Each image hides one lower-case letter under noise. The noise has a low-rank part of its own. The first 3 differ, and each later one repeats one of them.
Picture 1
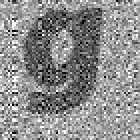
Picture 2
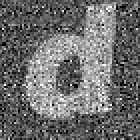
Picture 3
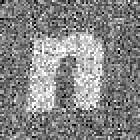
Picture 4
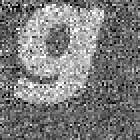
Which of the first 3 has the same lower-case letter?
1
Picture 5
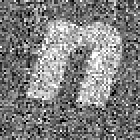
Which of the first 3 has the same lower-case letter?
3
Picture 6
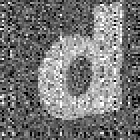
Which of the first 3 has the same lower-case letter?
2
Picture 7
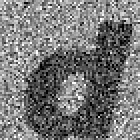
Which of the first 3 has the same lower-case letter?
2
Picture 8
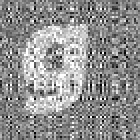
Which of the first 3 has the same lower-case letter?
1
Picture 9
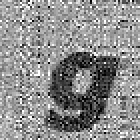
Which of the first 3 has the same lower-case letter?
1
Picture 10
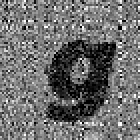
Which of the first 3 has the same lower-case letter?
1
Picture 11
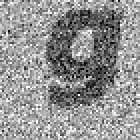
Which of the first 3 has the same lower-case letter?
1
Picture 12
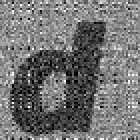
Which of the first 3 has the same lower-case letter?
2
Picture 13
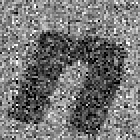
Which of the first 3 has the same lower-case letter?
3
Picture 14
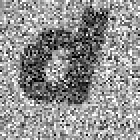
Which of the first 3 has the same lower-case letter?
2
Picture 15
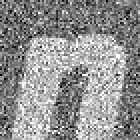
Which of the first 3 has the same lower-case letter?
3
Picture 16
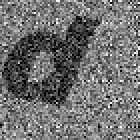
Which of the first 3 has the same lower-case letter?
2
